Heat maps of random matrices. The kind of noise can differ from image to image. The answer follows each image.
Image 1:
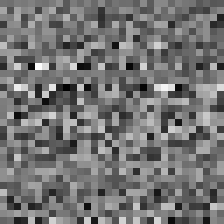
rows of uneven size
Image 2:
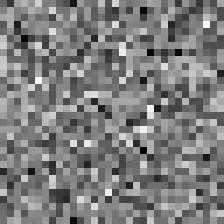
independent entries
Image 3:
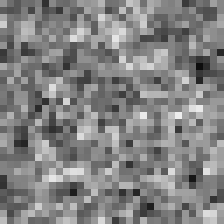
blotchy
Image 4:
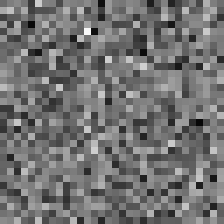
independent entries
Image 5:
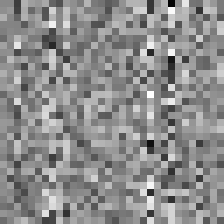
columns of uneven size
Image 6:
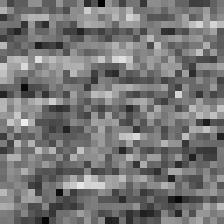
streaked along the rows
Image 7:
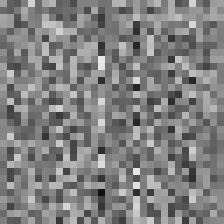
columns of uneven size
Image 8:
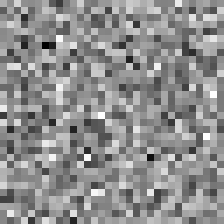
low rank plus noise
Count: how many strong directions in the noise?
three or four
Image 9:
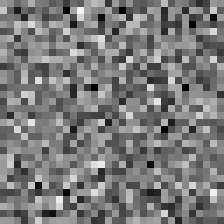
low rank plus noise
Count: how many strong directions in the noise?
five to eight
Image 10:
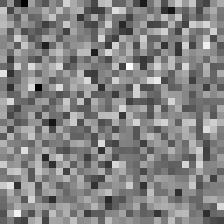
independent entries
